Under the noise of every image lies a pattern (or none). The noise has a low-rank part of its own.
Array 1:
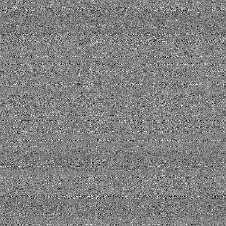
bands of rows
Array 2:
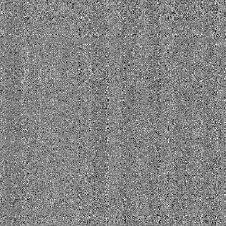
bands of columns
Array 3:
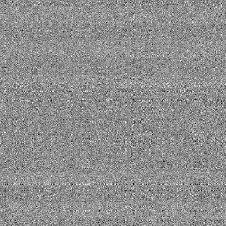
bands of rows
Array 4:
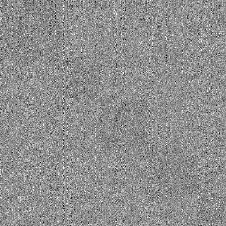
blocks along the diagonal
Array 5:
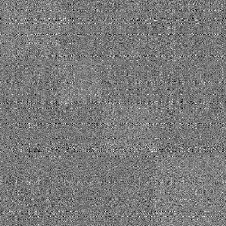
blocks along the diagonal
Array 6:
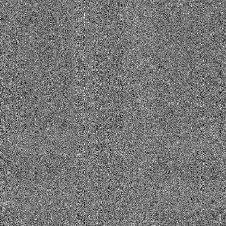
bands of rows crossing bands of columns
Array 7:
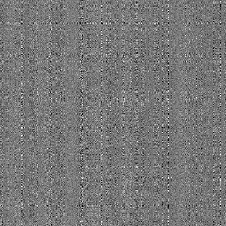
bands of columns
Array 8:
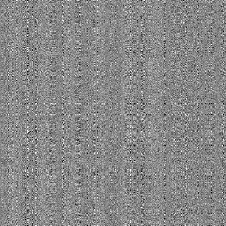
bands of columns
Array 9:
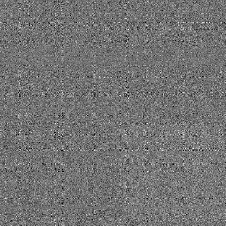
one block
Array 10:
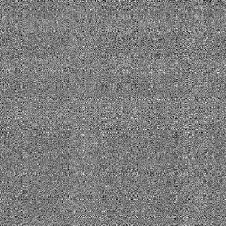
bands of rows crossing bands of columns
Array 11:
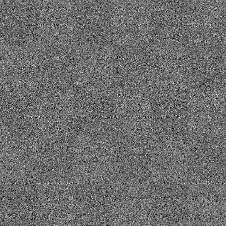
a checkerboard
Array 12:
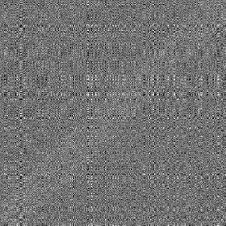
a diagonal band
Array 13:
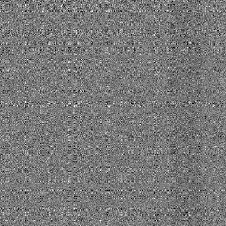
one band of columns
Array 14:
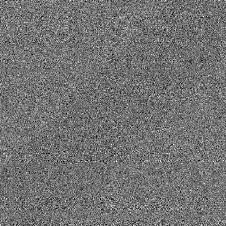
a diagonal band
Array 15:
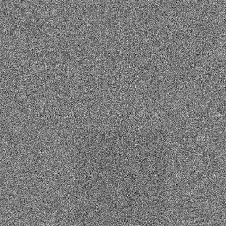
one block
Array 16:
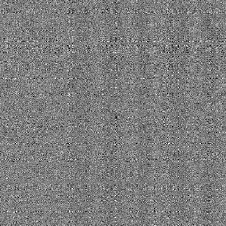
bands of columns
